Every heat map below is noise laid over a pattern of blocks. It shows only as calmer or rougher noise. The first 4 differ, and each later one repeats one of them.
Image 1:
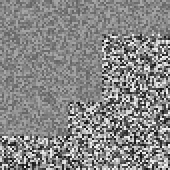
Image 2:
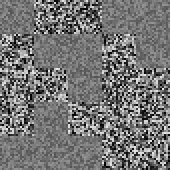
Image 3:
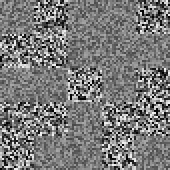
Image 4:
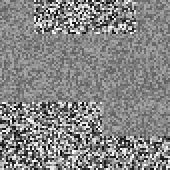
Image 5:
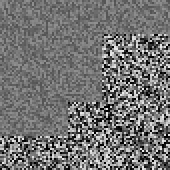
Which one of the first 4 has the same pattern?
1
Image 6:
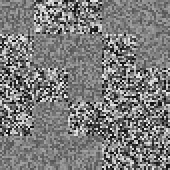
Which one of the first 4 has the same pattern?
2
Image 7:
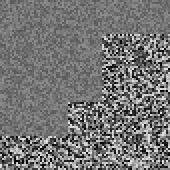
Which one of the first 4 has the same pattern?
1
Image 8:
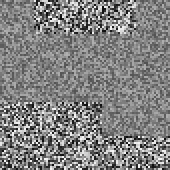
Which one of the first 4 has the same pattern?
4
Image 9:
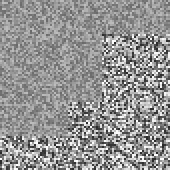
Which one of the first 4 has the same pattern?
1
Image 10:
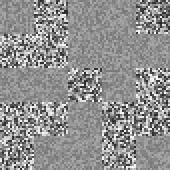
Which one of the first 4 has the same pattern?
3
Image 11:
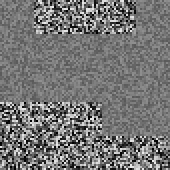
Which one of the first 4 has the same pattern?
4
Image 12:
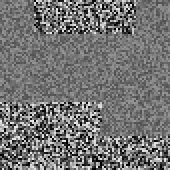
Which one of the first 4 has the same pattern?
4
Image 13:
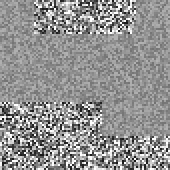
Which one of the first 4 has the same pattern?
4
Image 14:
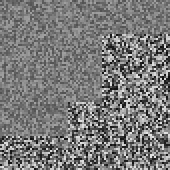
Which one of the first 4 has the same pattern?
1
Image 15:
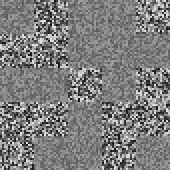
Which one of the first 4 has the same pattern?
3
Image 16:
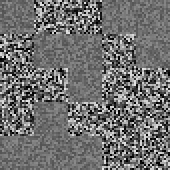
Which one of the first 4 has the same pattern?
2
